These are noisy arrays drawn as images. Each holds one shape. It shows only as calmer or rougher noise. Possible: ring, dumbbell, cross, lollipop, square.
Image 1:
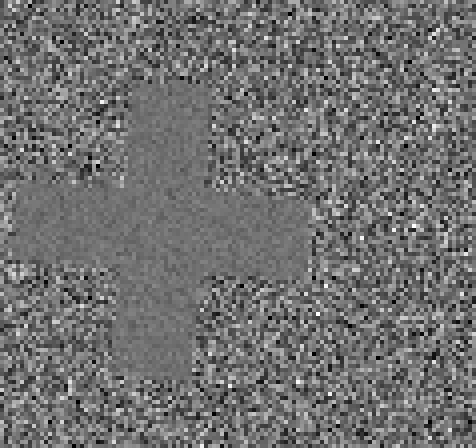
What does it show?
calm cross
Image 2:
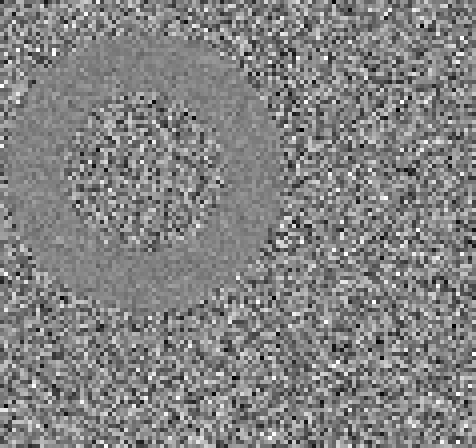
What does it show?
calm ring
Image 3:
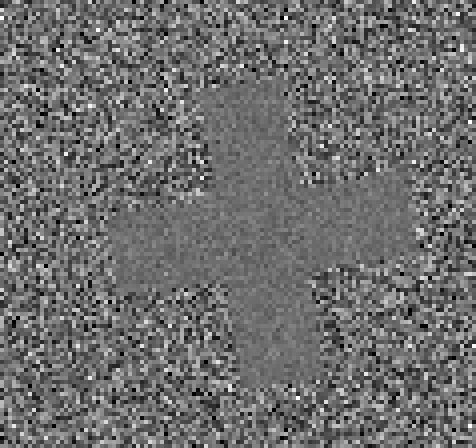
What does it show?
calm cross
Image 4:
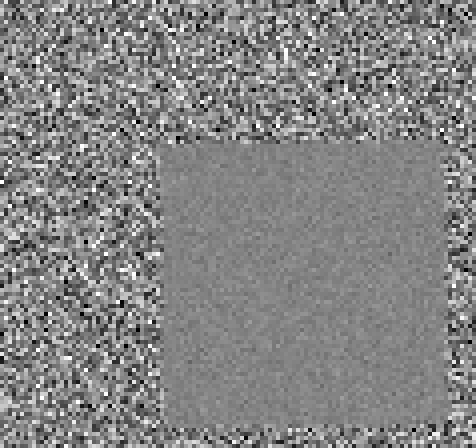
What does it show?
calm square
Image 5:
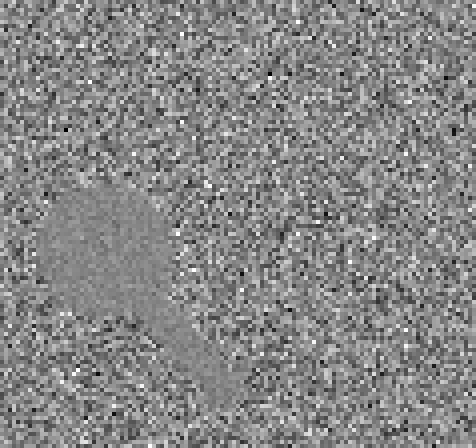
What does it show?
calm lollipop
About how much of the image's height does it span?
half
